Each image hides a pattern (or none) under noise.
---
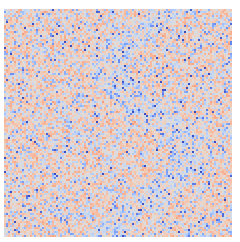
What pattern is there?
a wavy band
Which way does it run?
top to bottom
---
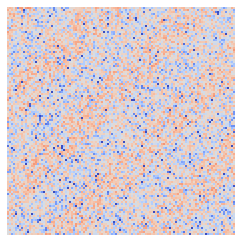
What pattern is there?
diagonal stripes
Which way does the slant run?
bottom left to top right
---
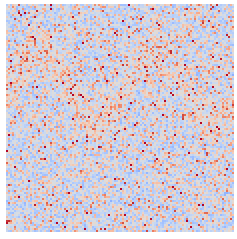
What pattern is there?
a wavy band
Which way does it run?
left to right
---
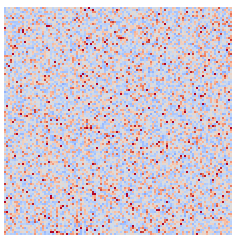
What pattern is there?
only noise
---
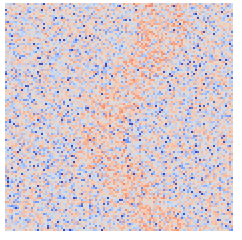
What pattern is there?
a wavy band
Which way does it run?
top to bottom
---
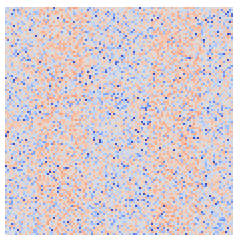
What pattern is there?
vertical stripes
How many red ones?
2
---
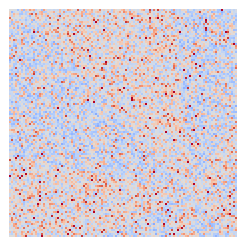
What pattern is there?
spokes from one point
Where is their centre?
bottom right
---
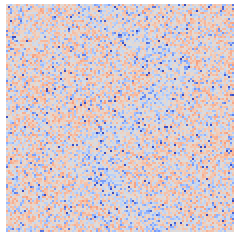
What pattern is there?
a wavy band
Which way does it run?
top to bottom
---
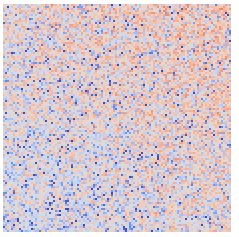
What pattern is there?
a smooth slope
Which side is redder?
top right
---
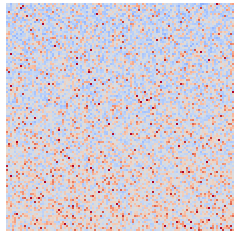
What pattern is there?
a smooth slope
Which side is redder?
bottom
